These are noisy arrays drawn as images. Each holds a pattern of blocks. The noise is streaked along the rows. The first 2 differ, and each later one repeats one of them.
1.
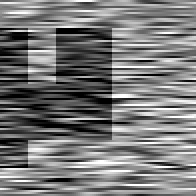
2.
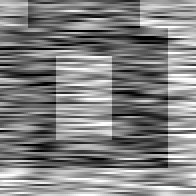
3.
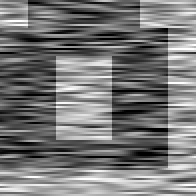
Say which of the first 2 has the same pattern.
2
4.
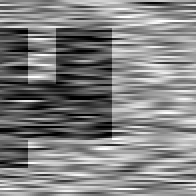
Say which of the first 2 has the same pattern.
1
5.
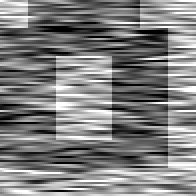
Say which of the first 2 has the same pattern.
2
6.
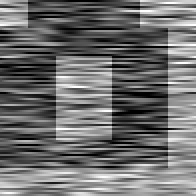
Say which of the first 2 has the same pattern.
2
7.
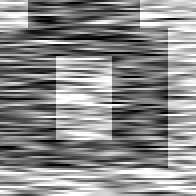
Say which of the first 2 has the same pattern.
2
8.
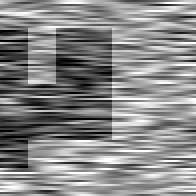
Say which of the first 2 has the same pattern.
1
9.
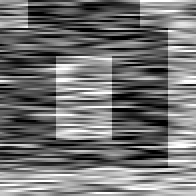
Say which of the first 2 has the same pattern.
2
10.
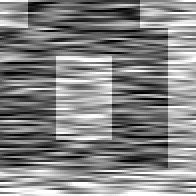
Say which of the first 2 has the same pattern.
2
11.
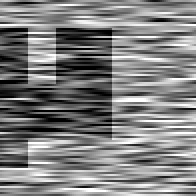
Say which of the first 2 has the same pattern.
1
